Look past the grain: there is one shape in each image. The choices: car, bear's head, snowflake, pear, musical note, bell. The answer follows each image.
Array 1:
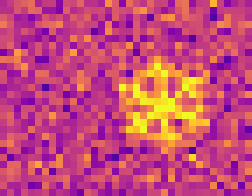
snowflake
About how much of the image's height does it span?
half
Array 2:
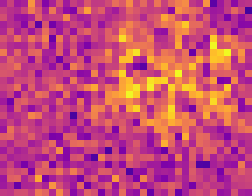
snowflake
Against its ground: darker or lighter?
lighter
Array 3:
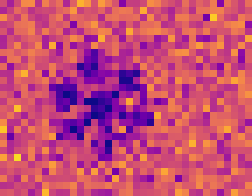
snowflake
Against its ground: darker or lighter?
darker
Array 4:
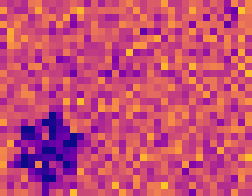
snowflake
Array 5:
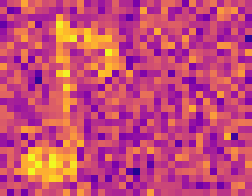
musical note
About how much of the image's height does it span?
nearly all
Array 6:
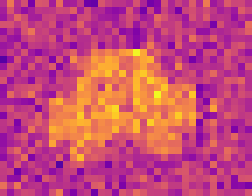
car
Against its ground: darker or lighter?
lighter
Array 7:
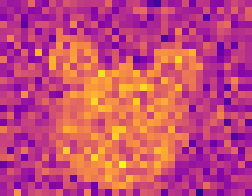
bear's head
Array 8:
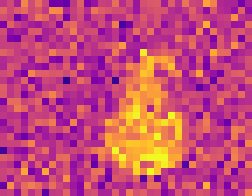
pear
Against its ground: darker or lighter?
lighter
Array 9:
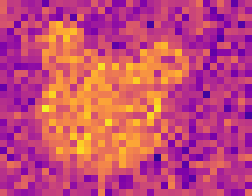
bear's head
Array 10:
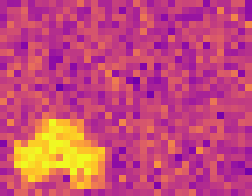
car
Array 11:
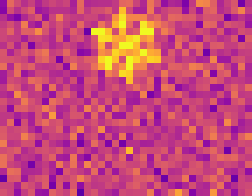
snowflake
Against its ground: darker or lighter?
lighter
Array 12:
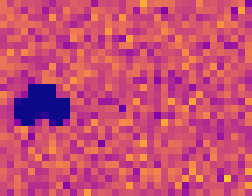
car
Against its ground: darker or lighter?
darker
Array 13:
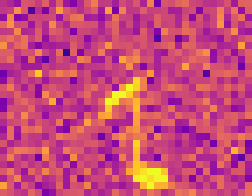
musical note
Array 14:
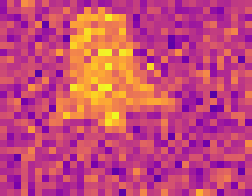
bell
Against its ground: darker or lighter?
lighter
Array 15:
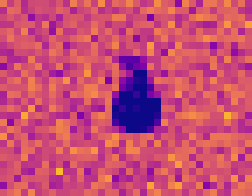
pear
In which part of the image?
centre
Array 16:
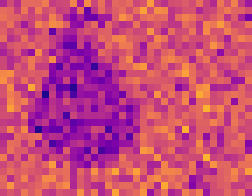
pear
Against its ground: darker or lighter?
darker
